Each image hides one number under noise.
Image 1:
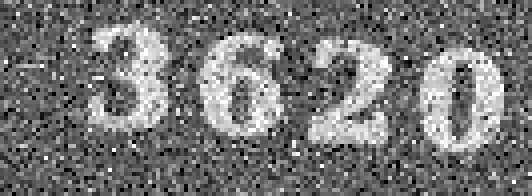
3620
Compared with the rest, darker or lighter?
lighter
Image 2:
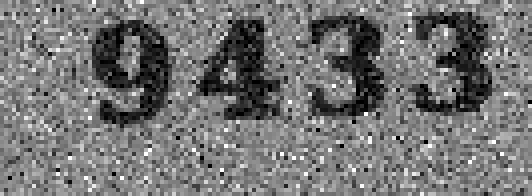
9433
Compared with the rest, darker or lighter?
darker
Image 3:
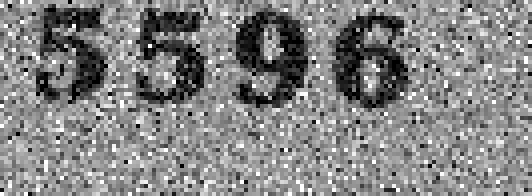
5596
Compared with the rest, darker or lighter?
darker
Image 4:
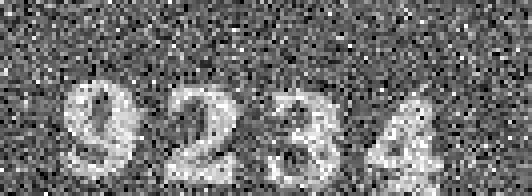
9234
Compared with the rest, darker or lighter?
lighter
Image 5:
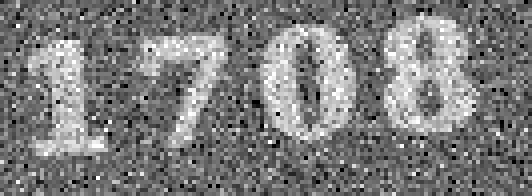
1708
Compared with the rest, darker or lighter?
lighter
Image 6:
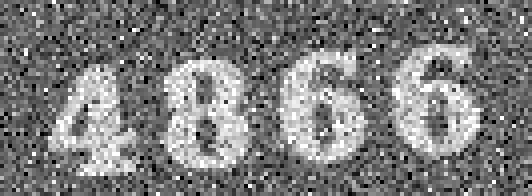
4866
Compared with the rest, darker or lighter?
lighter
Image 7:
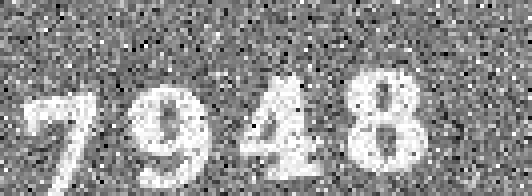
7948
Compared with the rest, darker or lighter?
lighter
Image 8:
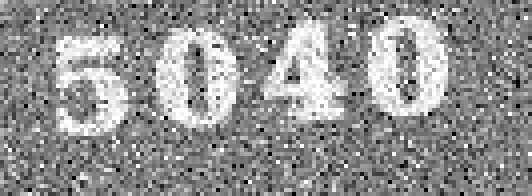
5040
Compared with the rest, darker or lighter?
lighter
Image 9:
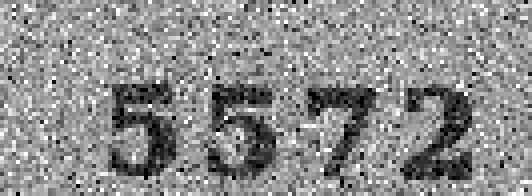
5572
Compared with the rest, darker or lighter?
darker
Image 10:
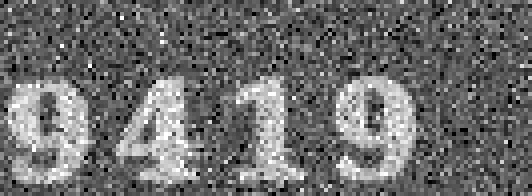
9419
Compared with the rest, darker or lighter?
lighter
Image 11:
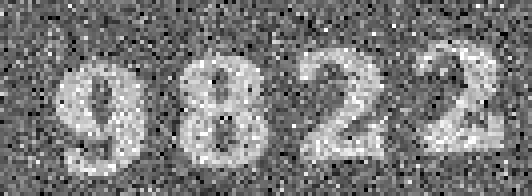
9822
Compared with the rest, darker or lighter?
lighter
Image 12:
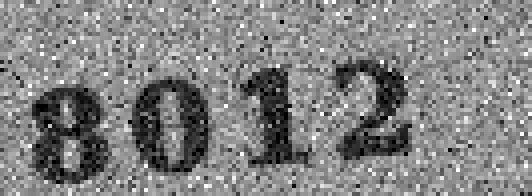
8012
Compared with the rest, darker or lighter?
darker
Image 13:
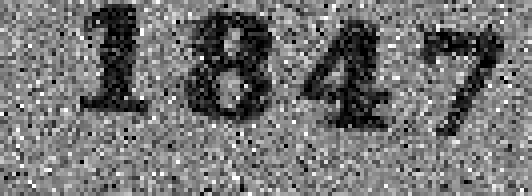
1847
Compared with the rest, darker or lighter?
darker
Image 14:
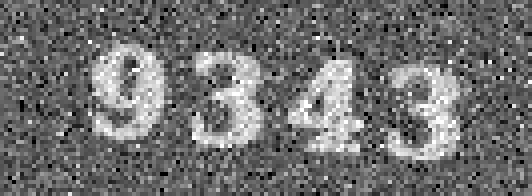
9343
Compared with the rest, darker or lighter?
lighter
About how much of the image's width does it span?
two thirds
